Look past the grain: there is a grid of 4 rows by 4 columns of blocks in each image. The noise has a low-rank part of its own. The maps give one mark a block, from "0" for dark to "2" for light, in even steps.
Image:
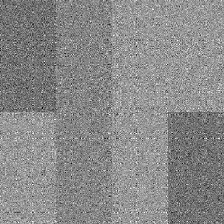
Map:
0 1 2 2
0 1 2 2
2 1 2 0
2 1 2 0
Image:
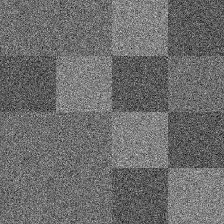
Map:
1 1 2 0
0 2 0 1
1 1 2 0
1 1 0 2
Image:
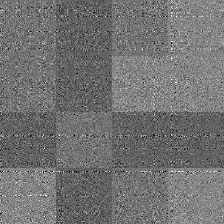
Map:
1 0 1 2
1 0 2 2
0 1 0 0
2 0 1 2
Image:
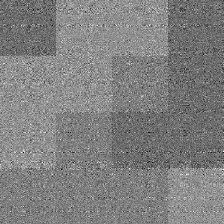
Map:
0 2 2 0
2 2 1 0
2 1 0 0
1 1 1 2
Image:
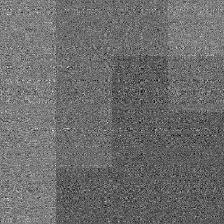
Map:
2 1 1 2
2 1 0 1
2 1 0 0
2 0 0 0
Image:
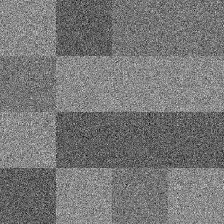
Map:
2 0 1 1
1 2 2 2
2 0 0 0
0 2 1 2
